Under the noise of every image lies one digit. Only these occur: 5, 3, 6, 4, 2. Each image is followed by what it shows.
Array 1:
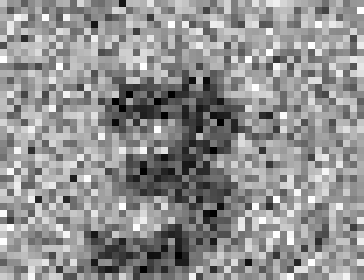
3
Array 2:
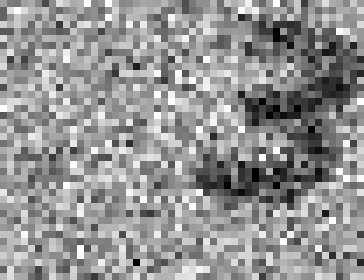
3
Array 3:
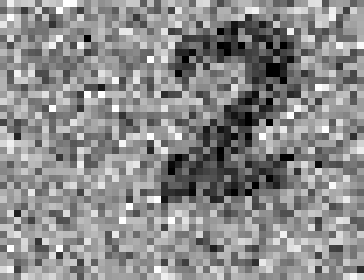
2
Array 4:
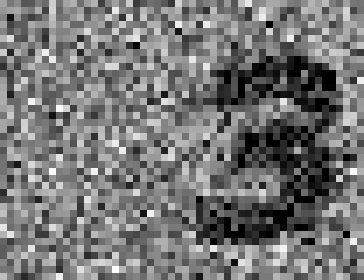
3
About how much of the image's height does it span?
two thirds
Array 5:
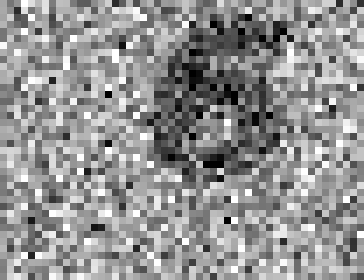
6
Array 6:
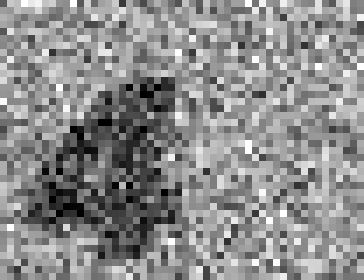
4
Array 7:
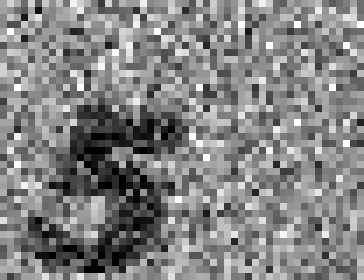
5
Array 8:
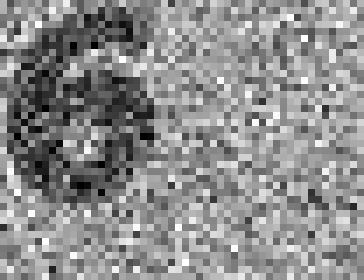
6
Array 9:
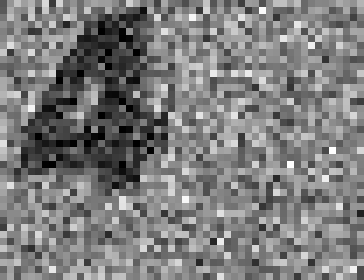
4
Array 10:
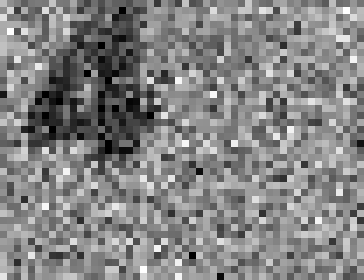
4
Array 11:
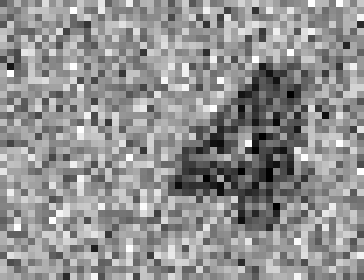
4
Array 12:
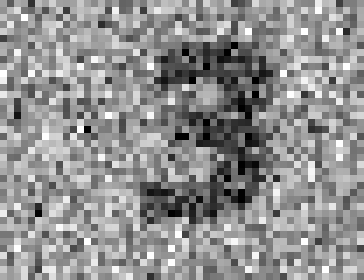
3
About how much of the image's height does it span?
two thirds
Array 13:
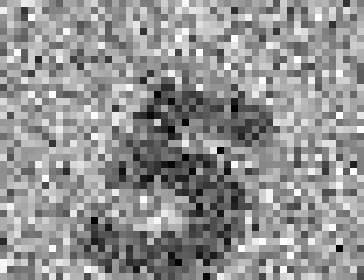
5
